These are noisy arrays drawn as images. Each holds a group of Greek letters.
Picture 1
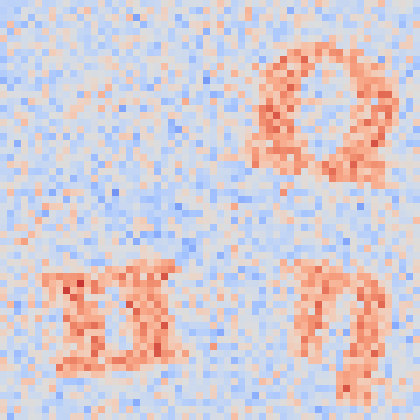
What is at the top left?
nothing
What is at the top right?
omega
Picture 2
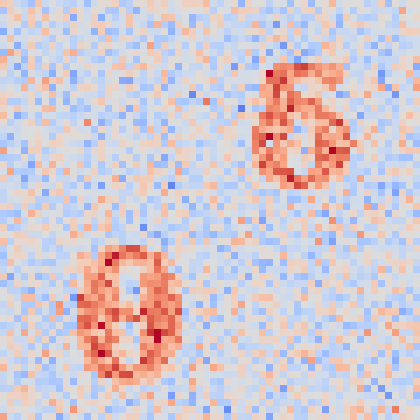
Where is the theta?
bottom left
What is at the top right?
delta
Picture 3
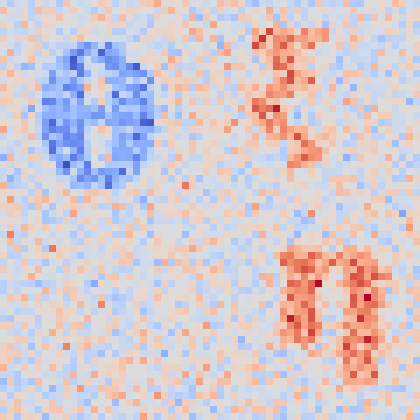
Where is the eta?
bottom right
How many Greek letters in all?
3
